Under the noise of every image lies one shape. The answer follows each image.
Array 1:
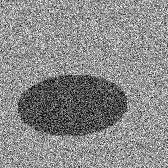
dark ellipse
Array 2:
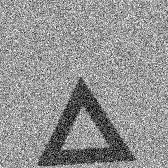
dark triangle frame
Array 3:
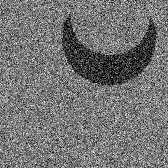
dark crescent
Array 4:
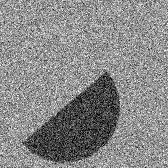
dark half disc
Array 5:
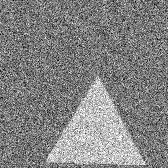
light triangle
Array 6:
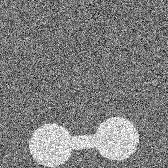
light dumbbell
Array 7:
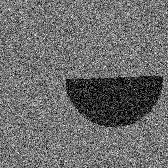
dark half disc
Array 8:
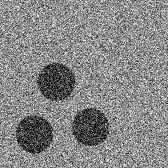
dark three dots
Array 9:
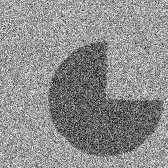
dark disc with a wedge cut out
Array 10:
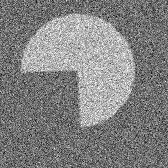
light disc with a wedge cut out
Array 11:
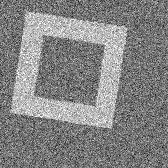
light square frame
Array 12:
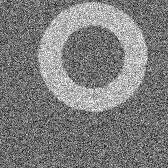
light ring
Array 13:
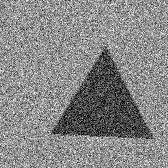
dark triangle
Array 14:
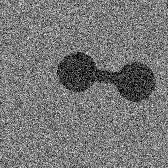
dark dumbbell
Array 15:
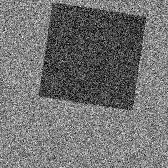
dark square
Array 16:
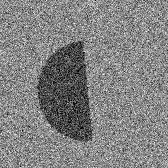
dark half disc
